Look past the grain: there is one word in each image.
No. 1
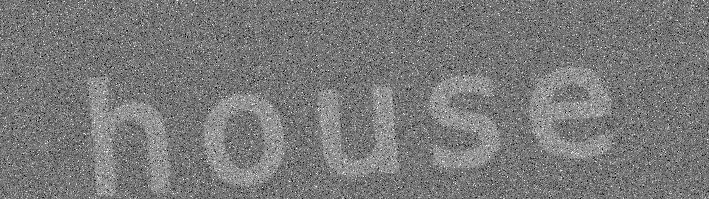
house
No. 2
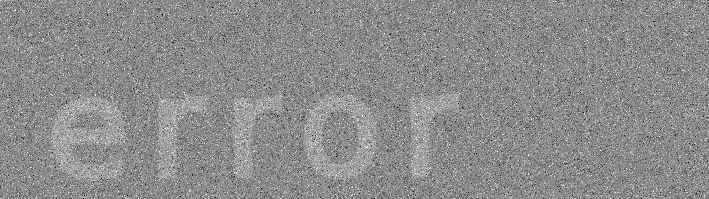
error
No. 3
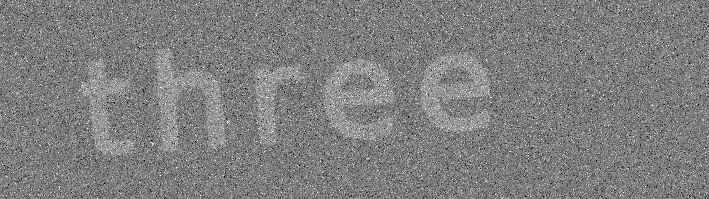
three
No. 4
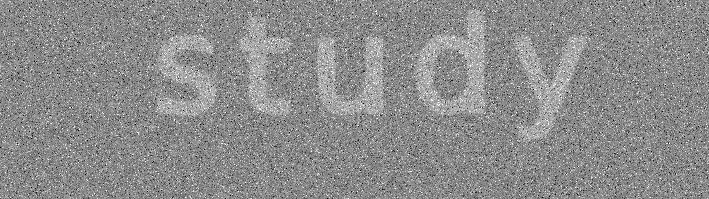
study
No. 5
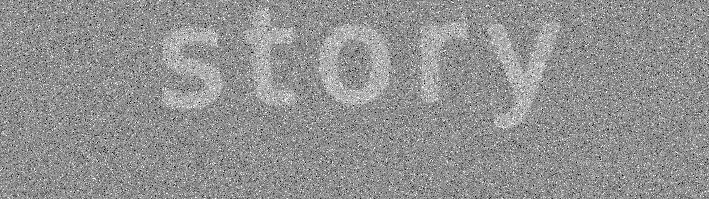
story
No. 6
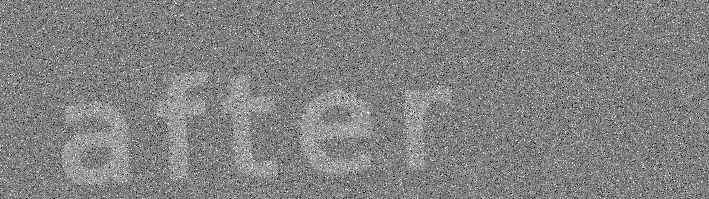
after
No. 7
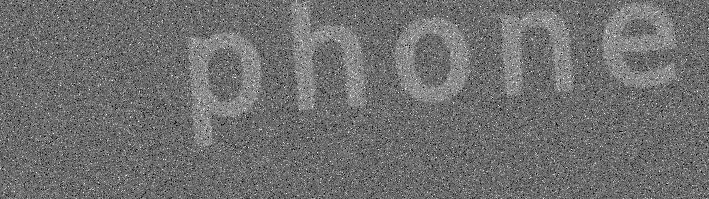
phone
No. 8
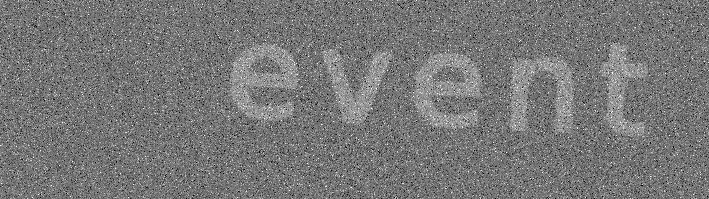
event
